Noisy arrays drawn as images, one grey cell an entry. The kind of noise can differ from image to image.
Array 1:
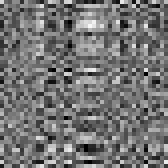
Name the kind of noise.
low rank plus noise
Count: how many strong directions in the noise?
one
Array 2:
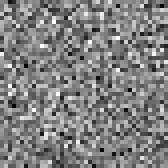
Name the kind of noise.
independent entries
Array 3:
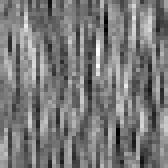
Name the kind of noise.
streaked along the columns
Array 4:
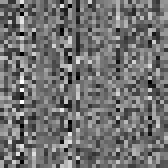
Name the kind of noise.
columns of uneven size
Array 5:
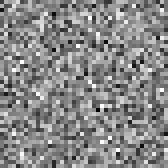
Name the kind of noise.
independent entries
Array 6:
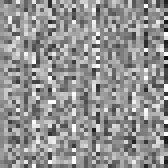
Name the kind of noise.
columns of uneven size
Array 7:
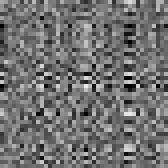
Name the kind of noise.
low rank plus noise
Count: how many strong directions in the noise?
one
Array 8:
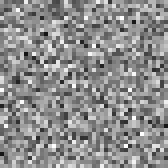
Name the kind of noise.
independent entries
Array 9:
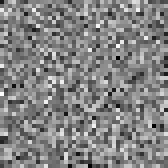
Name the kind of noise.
independent entries
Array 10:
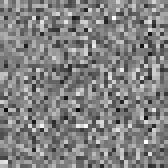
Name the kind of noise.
low rank plus noise
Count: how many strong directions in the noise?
five to eight
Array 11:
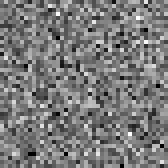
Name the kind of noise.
independent entries
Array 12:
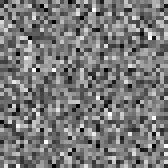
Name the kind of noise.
independent entries
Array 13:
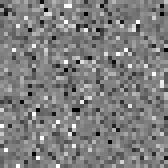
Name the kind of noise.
heavy tails
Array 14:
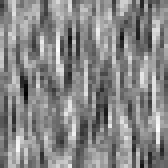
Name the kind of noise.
streaked along the columns
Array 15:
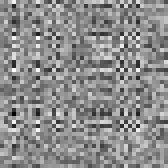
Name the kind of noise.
low rank plus noise
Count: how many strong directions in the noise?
one
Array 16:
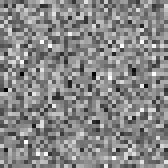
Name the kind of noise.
independent entries
